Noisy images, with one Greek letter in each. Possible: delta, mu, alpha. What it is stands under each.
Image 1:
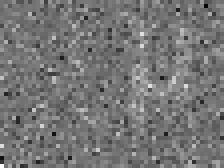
mu
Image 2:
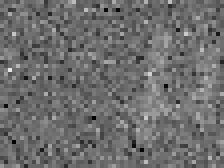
mu
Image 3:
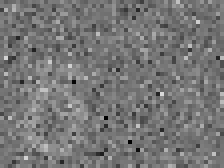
delta
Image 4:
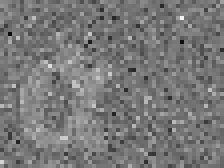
alpha
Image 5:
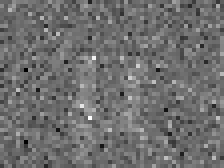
mu
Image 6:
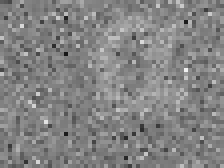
alpha
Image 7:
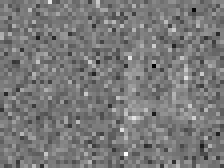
mu
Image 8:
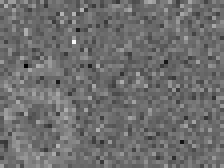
delta
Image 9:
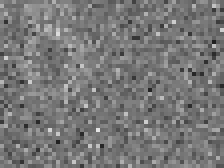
delta
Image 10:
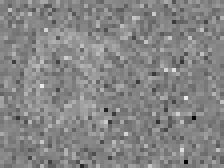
alpha
